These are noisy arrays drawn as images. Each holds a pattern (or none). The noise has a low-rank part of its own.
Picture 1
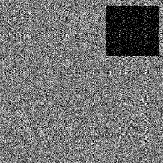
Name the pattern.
one block
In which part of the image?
top right
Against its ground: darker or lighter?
darker
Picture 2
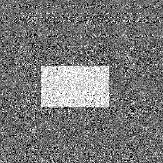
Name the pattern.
one block
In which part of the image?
centre
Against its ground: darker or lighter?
lighter
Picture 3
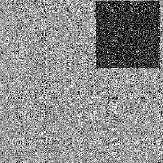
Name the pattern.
one block
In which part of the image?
top right
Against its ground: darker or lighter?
darker
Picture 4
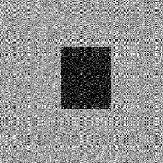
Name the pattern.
one block
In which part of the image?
centre
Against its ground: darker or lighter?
darker
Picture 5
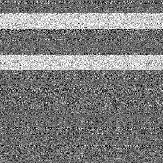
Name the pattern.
bands of rows
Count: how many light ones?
2
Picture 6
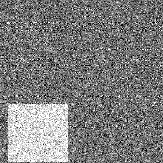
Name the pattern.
one block
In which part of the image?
bottom left
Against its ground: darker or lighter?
lighter
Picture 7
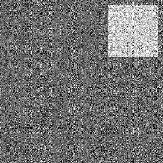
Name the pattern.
one block
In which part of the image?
top right
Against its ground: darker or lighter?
lighter
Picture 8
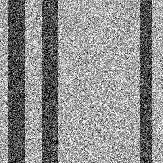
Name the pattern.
bands of columns
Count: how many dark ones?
3
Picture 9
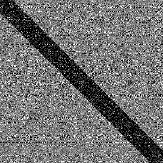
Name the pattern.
a diagonal band
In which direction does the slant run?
top left to bottom right
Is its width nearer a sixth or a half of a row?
a sixth
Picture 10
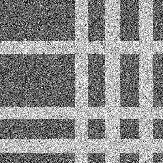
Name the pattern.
bands of rows crossing bands of columns
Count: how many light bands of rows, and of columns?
3 and 3
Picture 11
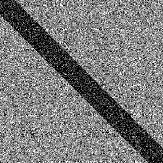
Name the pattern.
a diagonal band
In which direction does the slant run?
top left to bottom right
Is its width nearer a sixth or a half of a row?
a sixth
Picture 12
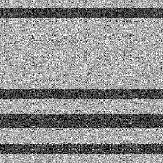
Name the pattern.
bands of rows
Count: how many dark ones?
4
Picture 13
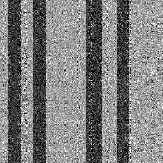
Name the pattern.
bands of columns
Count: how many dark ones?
4
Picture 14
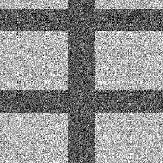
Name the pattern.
bands of rows crossing bands of columns
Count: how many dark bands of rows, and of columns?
2 and 1
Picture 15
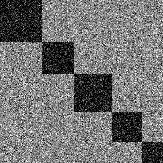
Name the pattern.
blocks along the diagonal
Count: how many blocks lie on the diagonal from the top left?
5
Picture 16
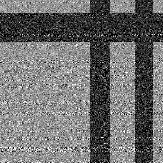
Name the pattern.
bands of rows crossing bands of columns
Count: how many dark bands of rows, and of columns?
1 and 2
